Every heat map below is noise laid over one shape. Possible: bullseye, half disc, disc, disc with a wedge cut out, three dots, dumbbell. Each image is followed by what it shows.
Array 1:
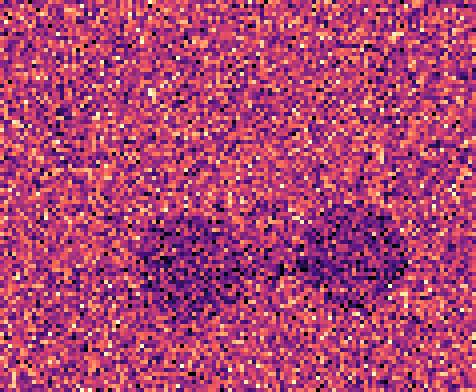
dark dumbbell
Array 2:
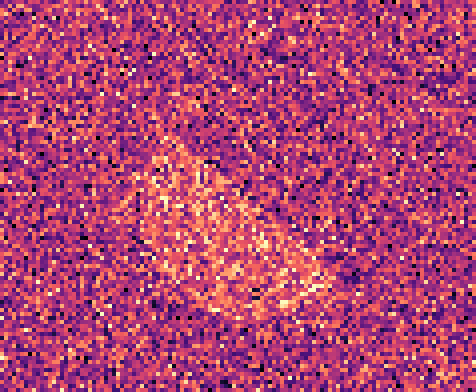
light half disc
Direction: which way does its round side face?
down and left
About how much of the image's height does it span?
half
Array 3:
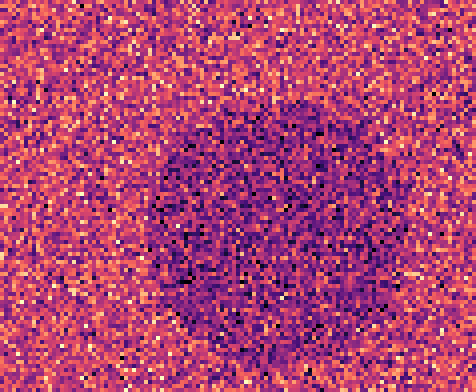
dark disc
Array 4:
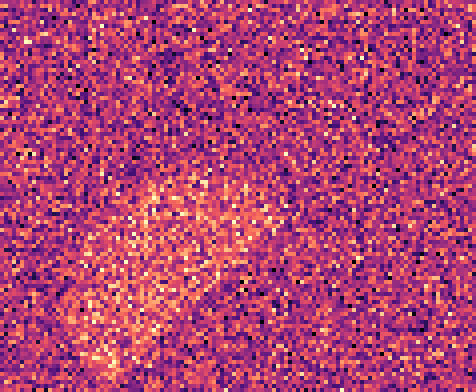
light half disc
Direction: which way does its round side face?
up and left
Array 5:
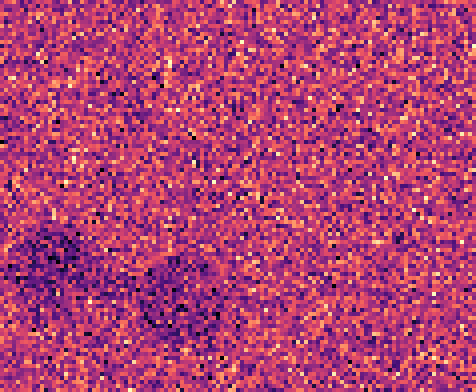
dark dumbbell
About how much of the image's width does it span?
half
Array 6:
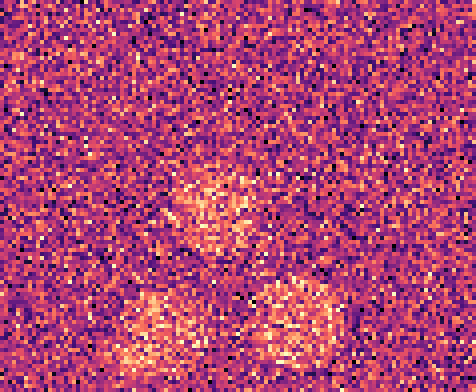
light three dots
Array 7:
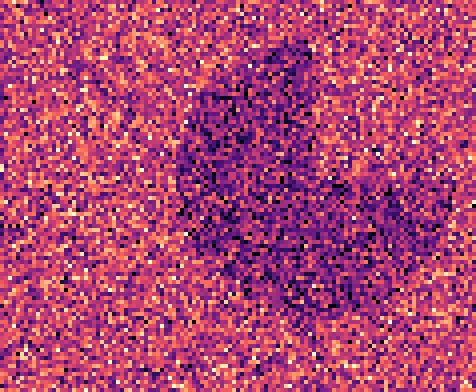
dark disc with a wedge cut out
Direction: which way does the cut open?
up and right
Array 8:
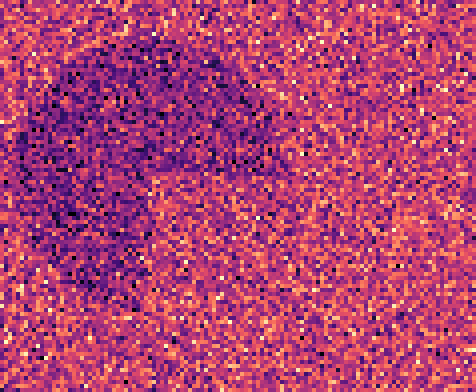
dark disc with a wedge cut out
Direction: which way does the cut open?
down and right
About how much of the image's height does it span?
two thirds
